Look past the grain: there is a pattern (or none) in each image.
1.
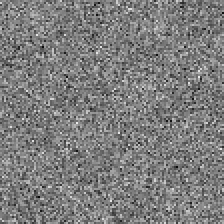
a checkerboard
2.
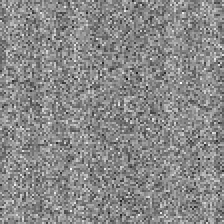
bands of columns
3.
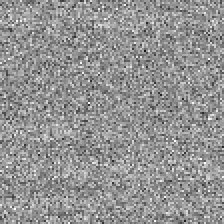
bands of rows
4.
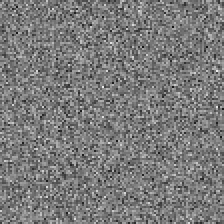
only noise
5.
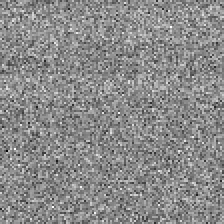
bands of rows
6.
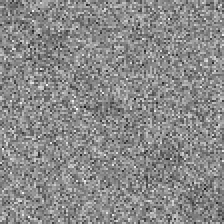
blocks along the diagonal
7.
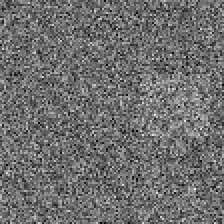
one block
